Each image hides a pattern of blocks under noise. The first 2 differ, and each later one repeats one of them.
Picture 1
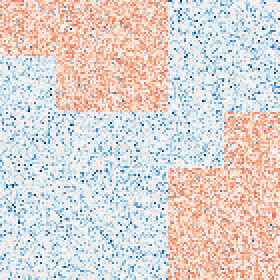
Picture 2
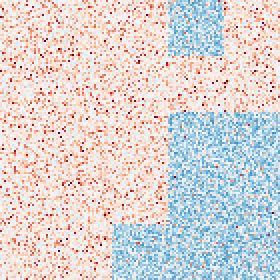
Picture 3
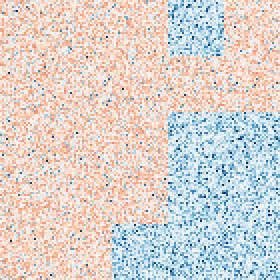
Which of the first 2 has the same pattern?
2
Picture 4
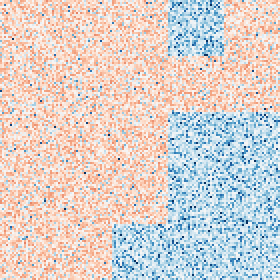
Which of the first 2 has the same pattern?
2
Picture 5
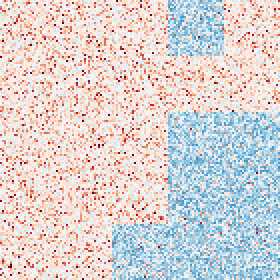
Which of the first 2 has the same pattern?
2
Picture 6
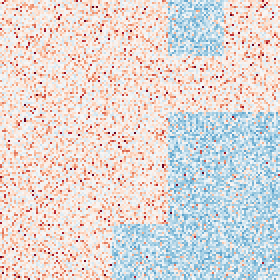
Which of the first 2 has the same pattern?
2
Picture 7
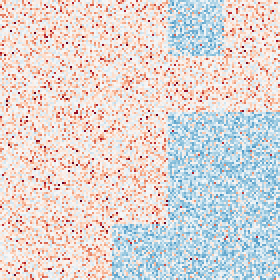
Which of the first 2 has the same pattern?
2
